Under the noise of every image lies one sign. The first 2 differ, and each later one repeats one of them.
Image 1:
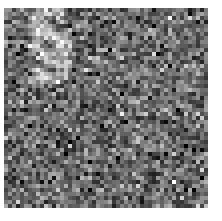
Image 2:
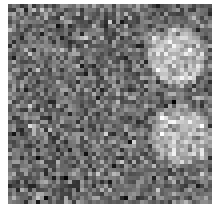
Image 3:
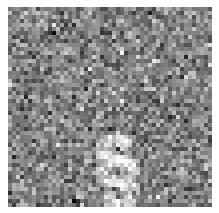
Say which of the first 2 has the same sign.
1
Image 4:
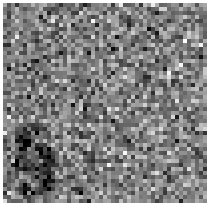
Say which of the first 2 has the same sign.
1
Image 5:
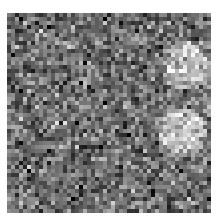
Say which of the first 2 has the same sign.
2
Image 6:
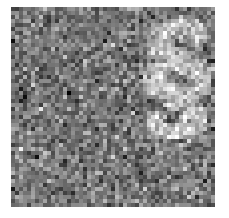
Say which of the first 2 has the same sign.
1
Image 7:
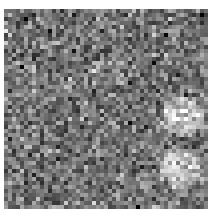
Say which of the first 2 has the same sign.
2
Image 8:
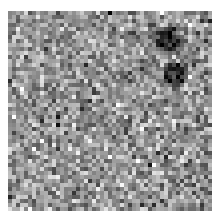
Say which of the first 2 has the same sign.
2
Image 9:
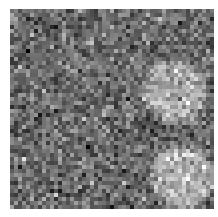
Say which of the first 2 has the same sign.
2
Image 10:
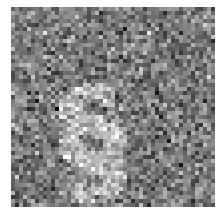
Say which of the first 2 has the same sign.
1
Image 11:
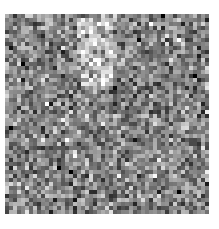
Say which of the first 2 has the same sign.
1
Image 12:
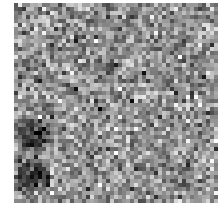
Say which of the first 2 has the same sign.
2
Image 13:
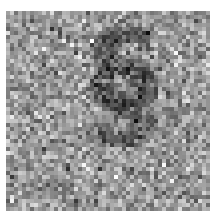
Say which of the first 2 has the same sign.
1
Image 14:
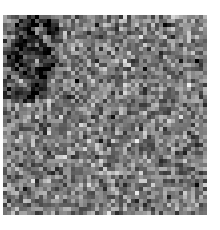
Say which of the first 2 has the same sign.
1
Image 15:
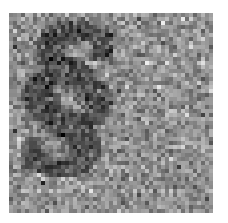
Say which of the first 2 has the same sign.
1
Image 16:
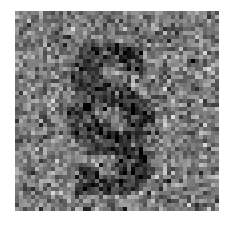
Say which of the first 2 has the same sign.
1
